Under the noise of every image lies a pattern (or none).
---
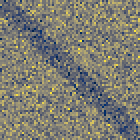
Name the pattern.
a diagonal band
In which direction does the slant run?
top left to bottom right
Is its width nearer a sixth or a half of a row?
a sixth
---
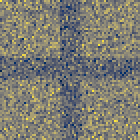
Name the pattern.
bands of rows crossing bands of columns
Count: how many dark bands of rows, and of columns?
1 and 1
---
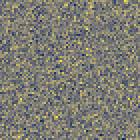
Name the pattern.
only noise
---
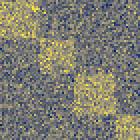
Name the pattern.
blocks along the diagonal
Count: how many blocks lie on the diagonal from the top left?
4
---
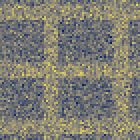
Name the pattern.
bands of rows crossing bands of columns
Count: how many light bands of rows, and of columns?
3 and 2
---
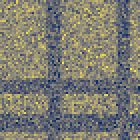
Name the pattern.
bands of rows crossing bands of columns
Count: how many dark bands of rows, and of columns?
2 and 2
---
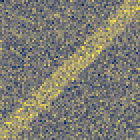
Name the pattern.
a diagonal band
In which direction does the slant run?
bottom left to top right
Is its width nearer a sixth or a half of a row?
a sixth
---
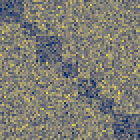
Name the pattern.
blocks along the diagonal
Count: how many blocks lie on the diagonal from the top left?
7
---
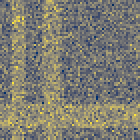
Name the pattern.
bands of rows crossing bands of columns
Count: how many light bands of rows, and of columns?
1 and 2
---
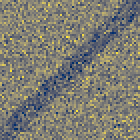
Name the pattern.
a diagonal band
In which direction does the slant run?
bottom left to top right
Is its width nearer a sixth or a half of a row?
a sixth
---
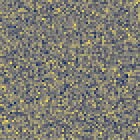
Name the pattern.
only noise
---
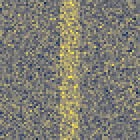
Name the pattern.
one band of columns
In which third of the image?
middle
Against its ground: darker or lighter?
lighter
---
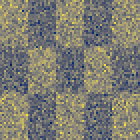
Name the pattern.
a checkerboard
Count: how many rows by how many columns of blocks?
3 by 5
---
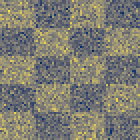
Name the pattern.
a checkerboard
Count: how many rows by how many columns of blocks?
5 by 4
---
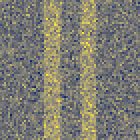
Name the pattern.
bands of columns
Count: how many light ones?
2
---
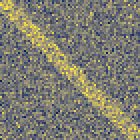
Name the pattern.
a diagonal band
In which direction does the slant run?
top left to bottom right
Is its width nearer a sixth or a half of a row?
a sixth
